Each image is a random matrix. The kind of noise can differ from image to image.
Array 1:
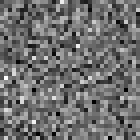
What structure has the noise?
independent entries
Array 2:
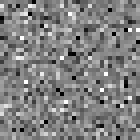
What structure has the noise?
heavy tails
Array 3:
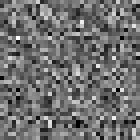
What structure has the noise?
low rank plus noise
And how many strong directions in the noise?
three or four
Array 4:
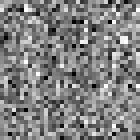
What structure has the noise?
low rank plus noise
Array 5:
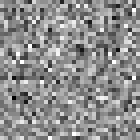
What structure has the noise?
low rank plus noise
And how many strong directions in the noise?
five to eight
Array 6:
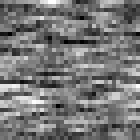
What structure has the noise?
streaked along the rows
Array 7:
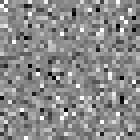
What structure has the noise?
heavy tails
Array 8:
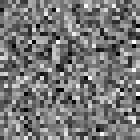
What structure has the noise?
independent entries
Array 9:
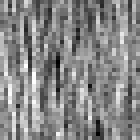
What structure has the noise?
streaked along the columns
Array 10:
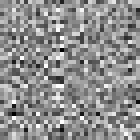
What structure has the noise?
low rank plus noise
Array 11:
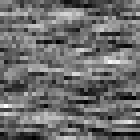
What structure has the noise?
streaked along the rows
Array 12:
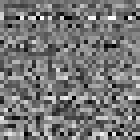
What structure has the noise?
rows of uneven size
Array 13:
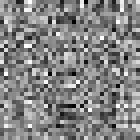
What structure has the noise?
low rank plus noise
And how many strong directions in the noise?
two
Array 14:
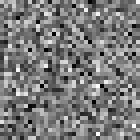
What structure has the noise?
independent entries
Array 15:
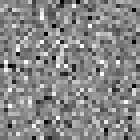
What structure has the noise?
heavy tails
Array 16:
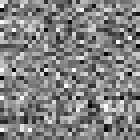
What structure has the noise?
low rank plus noise
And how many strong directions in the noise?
three or four
